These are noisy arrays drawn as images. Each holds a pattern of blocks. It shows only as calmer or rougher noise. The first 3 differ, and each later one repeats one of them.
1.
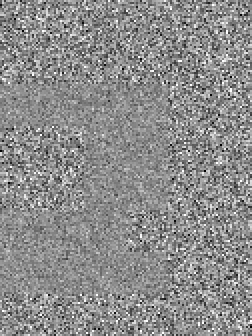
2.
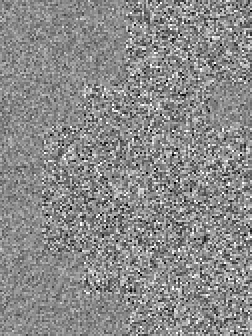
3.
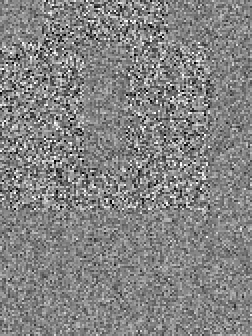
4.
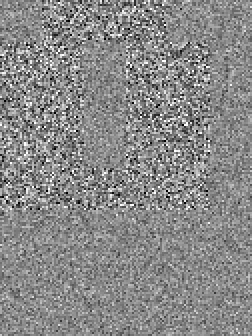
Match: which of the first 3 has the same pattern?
3
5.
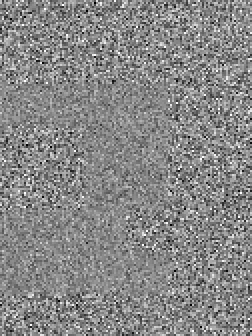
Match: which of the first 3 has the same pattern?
1
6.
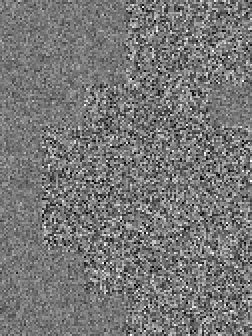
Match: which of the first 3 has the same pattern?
2
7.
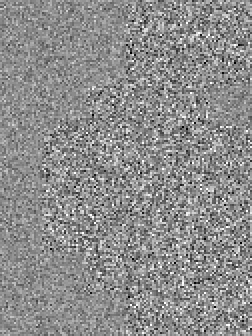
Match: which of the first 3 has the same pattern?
2
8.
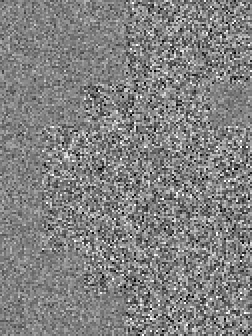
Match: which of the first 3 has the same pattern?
2
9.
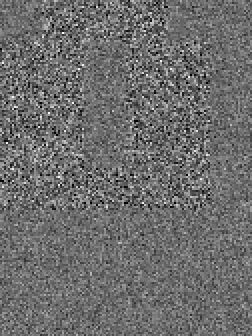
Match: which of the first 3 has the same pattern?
3
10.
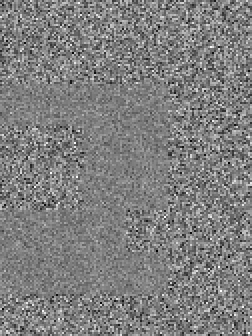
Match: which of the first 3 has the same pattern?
1
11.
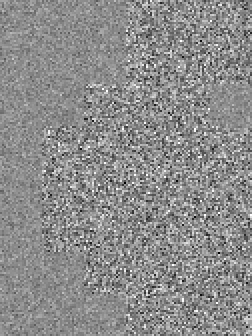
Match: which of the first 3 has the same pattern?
2
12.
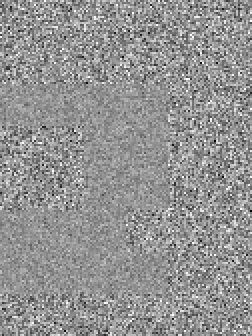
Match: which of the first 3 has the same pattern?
1
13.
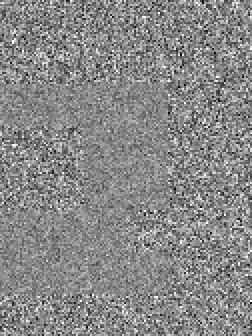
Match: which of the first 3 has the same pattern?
1
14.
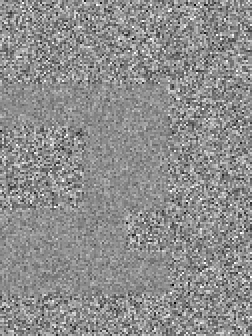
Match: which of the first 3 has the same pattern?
1
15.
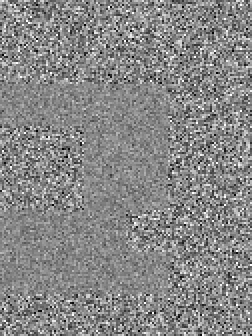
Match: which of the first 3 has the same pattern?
1
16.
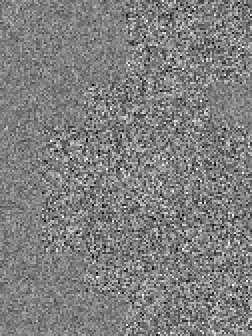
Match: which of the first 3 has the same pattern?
2
